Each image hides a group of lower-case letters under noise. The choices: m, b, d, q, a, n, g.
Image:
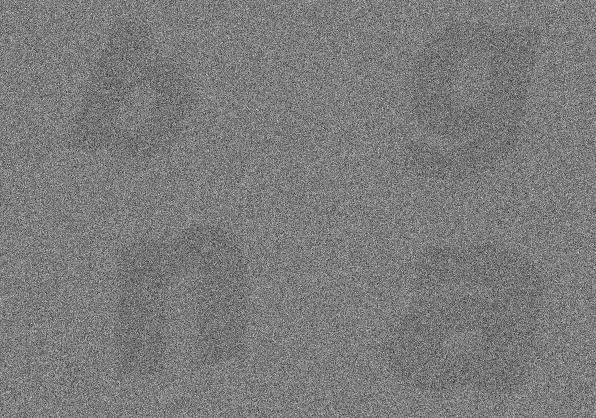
top left: b; top right: g; bottom left: n; bottom right: a
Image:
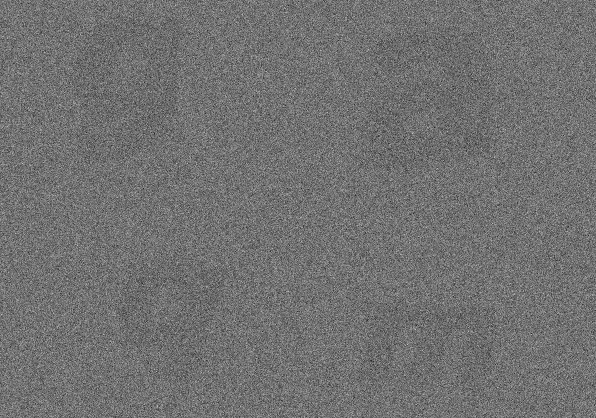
top left: g; top right: a; bottom left: q; bottom right: m
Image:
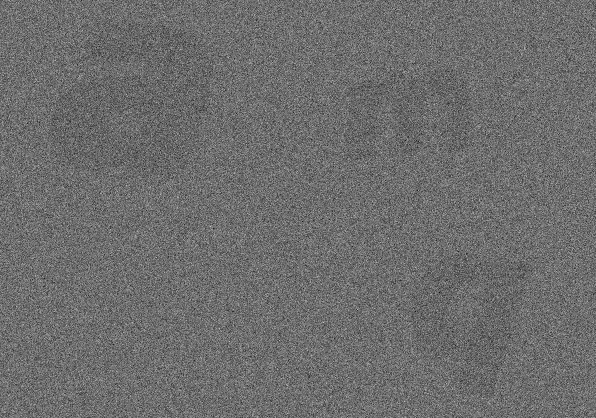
top left: a; top right: m; bottom right: q
